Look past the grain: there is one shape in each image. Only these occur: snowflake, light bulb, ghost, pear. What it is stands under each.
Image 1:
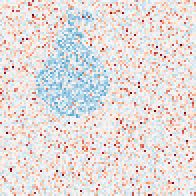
pear
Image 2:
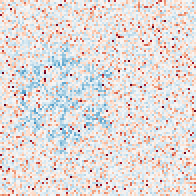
snowflake
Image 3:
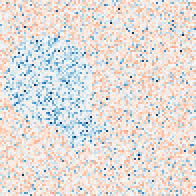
light bulb
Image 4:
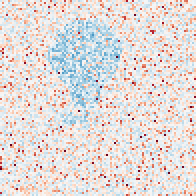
pear
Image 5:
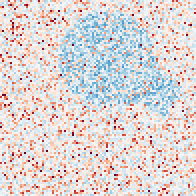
light bulb
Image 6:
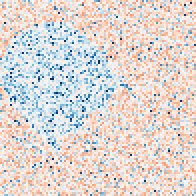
ghost
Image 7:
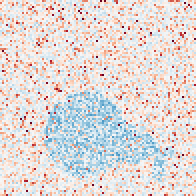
pear
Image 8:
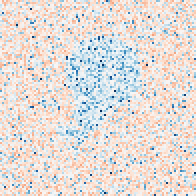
pear
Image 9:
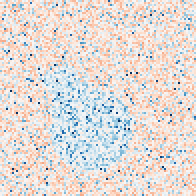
light bulb
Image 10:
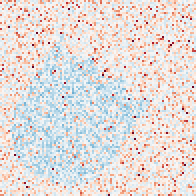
ghost
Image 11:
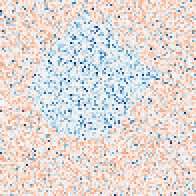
ghost
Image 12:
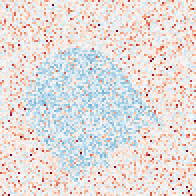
ghost
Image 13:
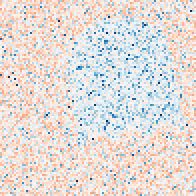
ghost
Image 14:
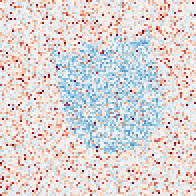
ghost
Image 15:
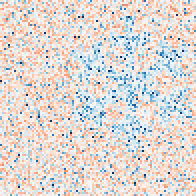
snowflake
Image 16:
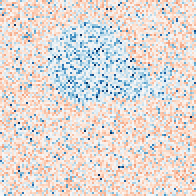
pear
